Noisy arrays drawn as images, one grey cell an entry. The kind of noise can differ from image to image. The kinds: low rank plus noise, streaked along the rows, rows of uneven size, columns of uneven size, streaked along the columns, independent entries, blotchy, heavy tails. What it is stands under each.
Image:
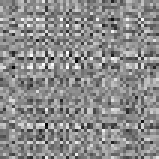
low rank plus noise
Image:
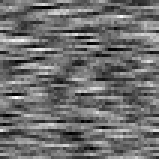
streaked along the rows
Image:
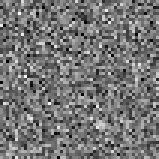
independent entries
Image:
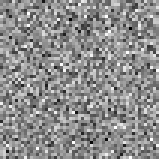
independent entries
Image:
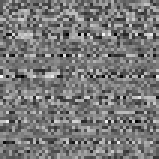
rows of uneven size
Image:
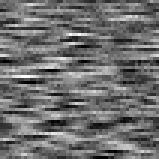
streaked along the rows
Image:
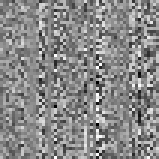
columns of uneven size
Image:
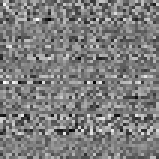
rows of uneven size
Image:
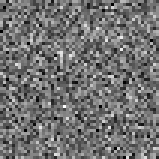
independent entries
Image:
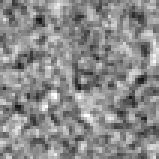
blotchy
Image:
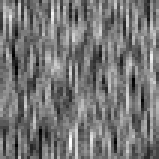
streaked along the columns
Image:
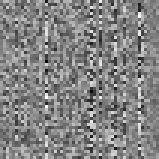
columns of uneven size
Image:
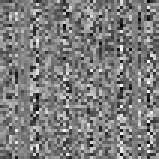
columns of uneven size
